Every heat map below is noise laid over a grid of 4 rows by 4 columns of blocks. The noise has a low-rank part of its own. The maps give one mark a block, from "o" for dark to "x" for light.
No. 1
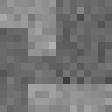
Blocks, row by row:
xxoo
oxoo
oooo
oxxx
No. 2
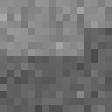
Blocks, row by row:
xxxx
xxxo
oooo
oooo
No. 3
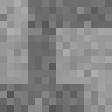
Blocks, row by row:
xooo
xoxx
xoxx
ooox
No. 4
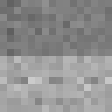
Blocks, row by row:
oooo
oooo
xxxx
xxxx
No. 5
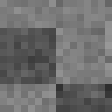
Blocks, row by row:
xxxx
ooxx
ooxx
xxoo
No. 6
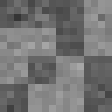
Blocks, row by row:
ooox
xxox
xoxo
oxxo
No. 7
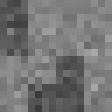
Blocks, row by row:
oxxx
oxxx
xxox
xoox
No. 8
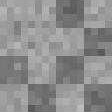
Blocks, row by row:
xxox
xxxo
oxox
xoxo
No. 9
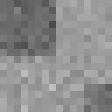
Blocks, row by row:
ooxx
ooxx
xxxx
xxxo
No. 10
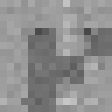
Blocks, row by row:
xxxx
xoxo
xoox
xoxx
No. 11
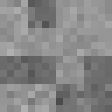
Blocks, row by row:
xoxx
xxxx
ooxo
xxoo
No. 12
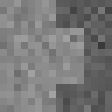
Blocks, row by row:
xxoo
xxxo
xxxo
xxoo
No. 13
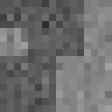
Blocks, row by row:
ooox
xoox
ooxx
ooxx
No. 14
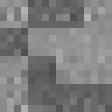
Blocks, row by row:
xoox
oxxx
xoxx
xooo
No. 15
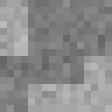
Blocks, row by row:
xooo
xooo
ooox
oxxx
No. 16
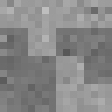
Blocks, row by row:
xxxx
oxoo
ooxo
ooxx
